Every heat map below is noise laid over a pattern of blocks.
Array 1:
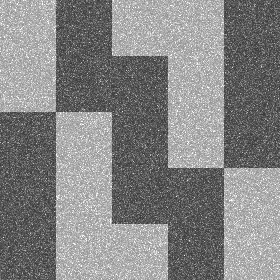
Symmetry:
the same after a half turn
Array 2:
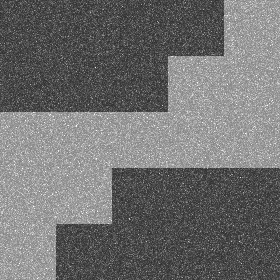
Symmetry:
the same after a half turn
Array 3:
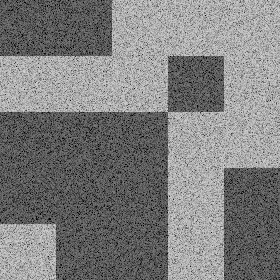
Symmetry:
mirrored about the diagonal from the bottom left
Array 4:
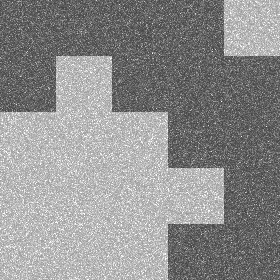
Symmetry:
mirrored about the diagonal from the bottom left
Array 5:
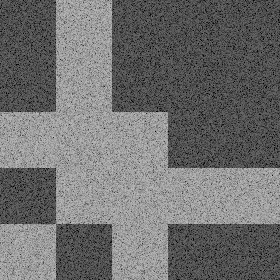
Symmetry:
mirrored about the diagonal from the bottom left
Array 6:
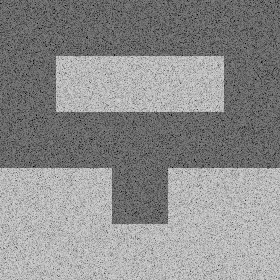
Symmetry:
left and right mirror each other
